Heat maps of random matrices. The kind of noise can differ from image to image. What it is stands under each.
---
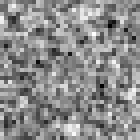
blotchy
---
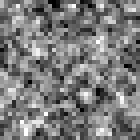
blotchy
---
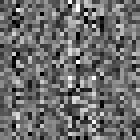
columns of uneven size
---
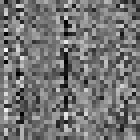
columns of uneven size
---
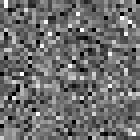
heavy tails
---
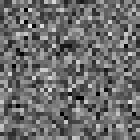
independent entries
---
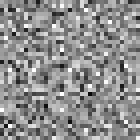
low rank plus noise
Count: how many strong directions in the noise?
two
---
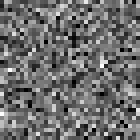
independent entries
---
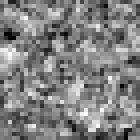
blotchy
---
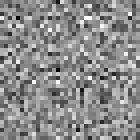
low rank plus noise
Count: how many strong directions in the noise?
one
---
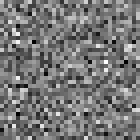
low rank plus noise
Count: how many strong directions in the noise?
five to eight
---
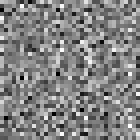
low rank plus noise
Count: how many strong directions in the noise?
five to eight
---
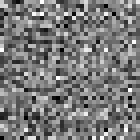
low rank plus noise
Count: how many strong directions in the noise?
five to eight
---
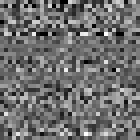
rows of uneven size
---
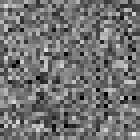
low rank plus noise
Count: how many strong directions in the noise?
five to eight
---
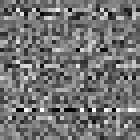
rows of uneven size
